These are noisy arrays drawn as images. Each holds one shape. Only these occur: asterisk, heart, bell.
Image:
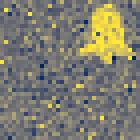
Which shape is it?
bell
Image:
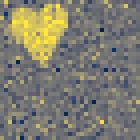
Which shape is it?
heart
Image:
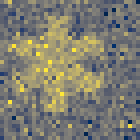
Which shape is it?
asterisk
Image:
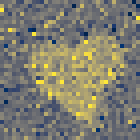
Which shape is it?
heart
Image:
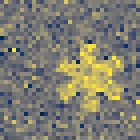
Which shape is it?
asterisk
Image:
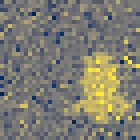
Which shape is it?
bell
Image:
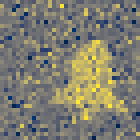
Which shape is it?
bell
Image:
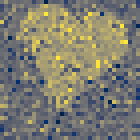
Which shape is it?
heart
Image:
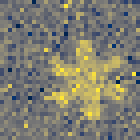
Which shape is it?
asterisk
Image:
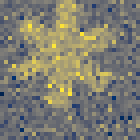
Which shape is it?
asterisk
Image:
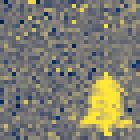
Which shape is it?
bell
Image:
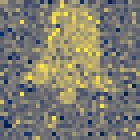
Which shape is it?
bell
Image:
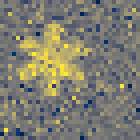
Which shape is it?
asterisk
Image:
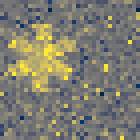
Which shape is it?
asterisk
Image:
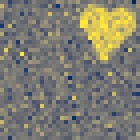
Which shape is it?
heart
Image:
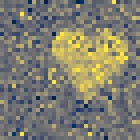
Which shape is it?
heart
